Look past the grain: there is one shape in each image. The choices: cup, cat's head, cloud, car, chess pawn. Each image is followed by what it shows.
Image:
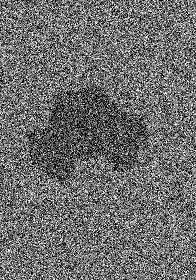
car
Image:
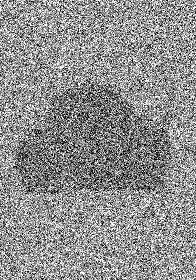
cloud
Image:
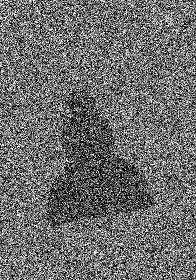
chess pawn
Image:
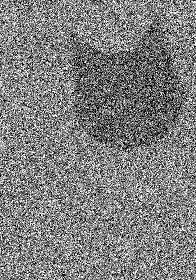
cat's head
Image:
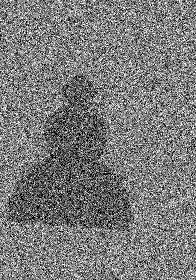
chess pawn
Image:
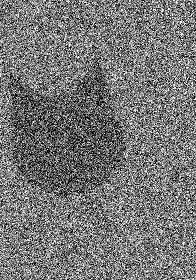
cat's head
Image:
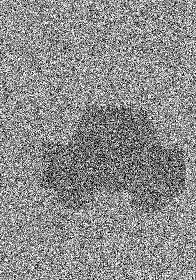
car
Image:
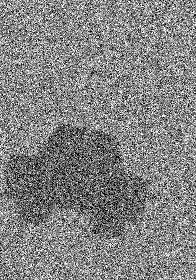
car
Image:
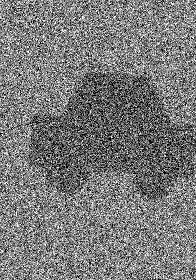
car
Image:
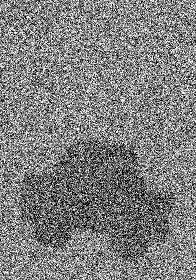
car
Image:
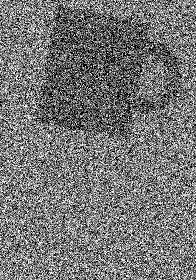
cup
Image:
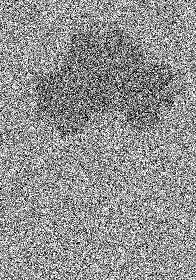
car
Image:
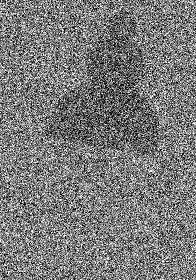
chess pawn
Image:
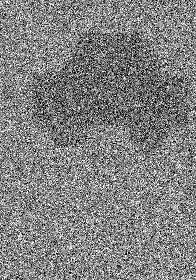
car
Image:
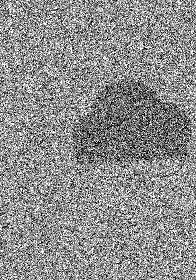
cloud
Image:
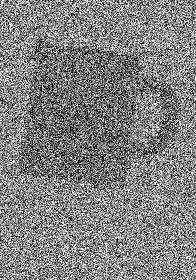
cup
